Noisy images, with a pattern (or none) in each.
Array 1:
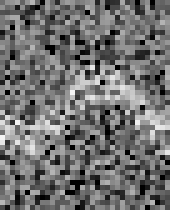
a wavy band
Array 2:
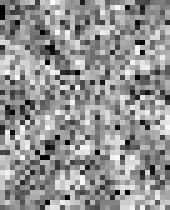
spokes from one point
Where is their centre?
centre
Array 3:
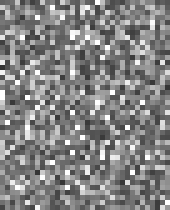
only noise
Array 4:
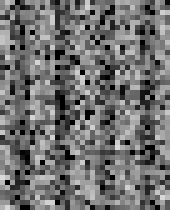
vertical stripes
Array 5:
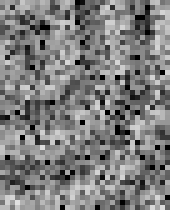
rings round one point
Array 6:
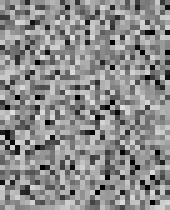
only noise
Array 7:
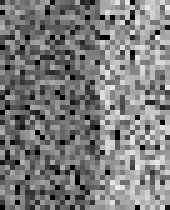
a sharp edge
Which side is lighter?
right
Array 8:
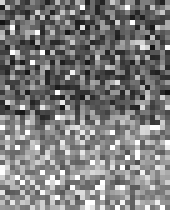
a sharp edge
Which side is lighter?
bottom
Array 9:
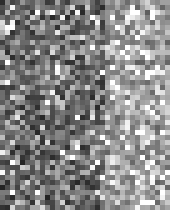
a sharp edge
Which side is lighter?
right
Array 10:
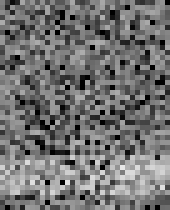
one horizontal stripe
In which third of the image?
bottom
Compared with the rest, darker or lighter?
lighter
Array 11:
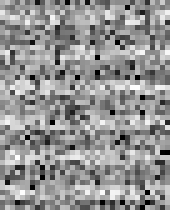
horizontal stripes
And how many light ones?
6
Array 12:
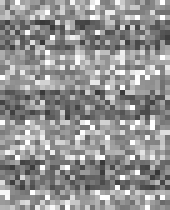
horizontal stripes
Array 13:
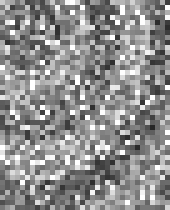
rings round one point
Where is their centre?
top left
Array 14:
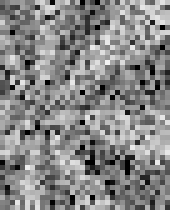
spokes from one point
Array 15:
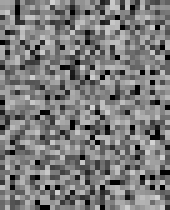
only noise
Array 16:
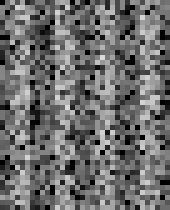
vertical stripes
